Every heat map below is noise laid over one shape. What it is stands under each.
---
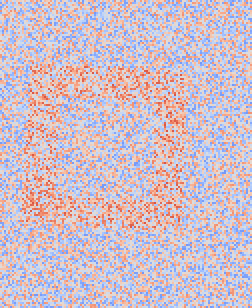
square frame
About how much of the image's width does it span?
two thirds
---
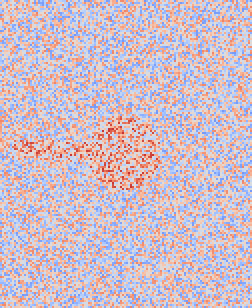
lollipop
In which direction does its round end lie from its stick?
right
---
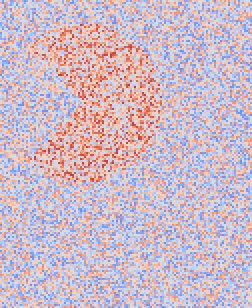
disc with a wedge cut out
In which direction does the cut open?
left
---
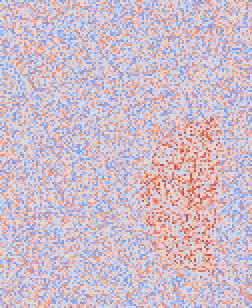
half disc
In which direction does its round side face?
left
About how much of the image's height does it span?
half
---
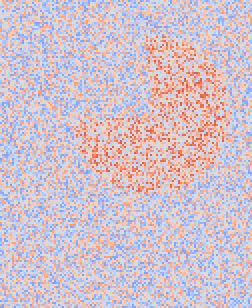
disc with a wedge cut out
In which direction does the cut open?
up and left
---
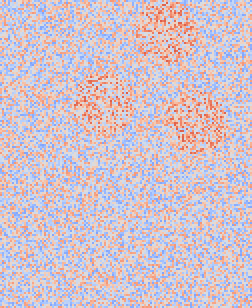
three dots
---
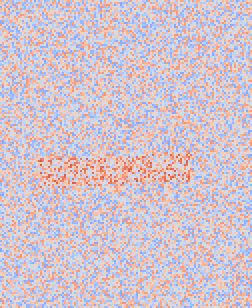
bar
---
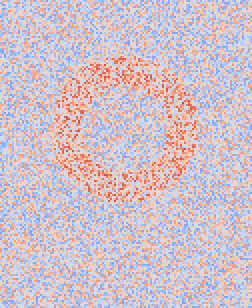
ring
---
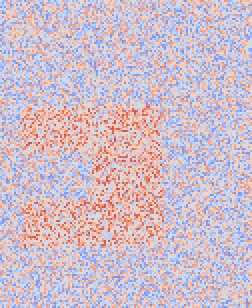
square with a notch
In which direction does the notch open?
left
